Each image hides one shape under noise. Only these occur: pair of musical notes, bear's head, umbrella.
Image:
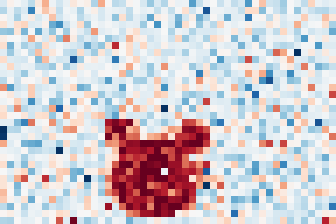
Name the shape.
bear's head
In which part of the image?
bottom middle
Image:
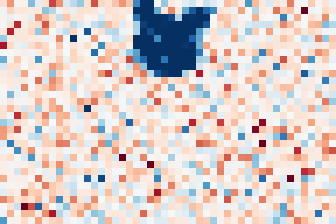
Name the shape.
bear's head
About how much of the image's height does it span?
a third
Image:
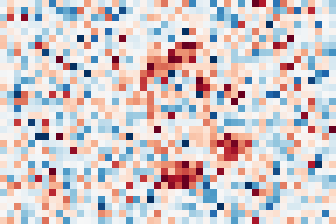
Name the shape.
pair of musical notes
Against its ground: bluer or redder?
redder
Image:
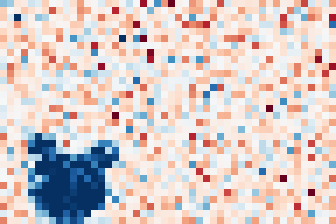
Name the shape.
bear's head
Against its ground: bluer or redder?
bluer
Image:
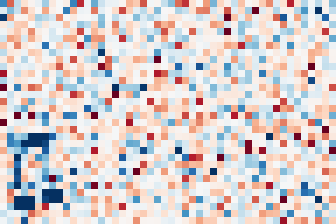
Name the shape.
pair of musical notes
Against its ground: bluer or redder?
bluer
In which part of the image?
bottom left
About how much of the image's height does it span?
a third
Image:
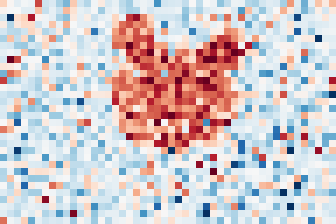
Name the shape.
bear's head
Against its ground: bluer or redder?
redder
